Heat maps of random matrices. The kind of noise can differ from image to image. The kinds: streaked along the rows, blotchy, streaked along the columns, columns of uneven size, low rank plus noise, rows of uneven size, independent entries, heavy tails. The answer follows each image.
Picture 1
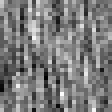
streaked along the columns
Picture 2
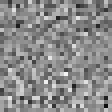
low rank plus noise
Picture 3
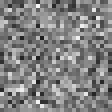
low rank plus noise
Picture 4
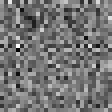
low rank plus noise
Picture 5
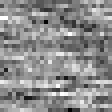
streaked along the rows
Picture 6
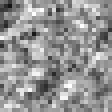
blotchy
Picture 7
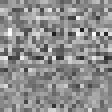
rows of uneven size
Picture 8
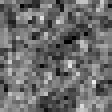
blotchy
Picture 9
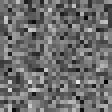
low rank plus noise
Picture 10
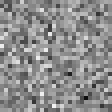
independent entries
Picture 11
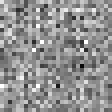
low rank plus noise
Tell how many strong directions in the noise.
five to eight
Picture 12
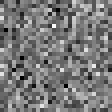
independent entries
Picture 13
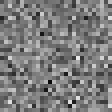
low rank plus noise
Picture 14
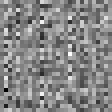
columns of uneven size
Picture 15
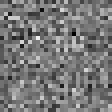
low rank plus noise
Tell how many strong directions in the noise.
five to eight
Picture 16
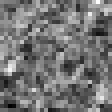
blotchy
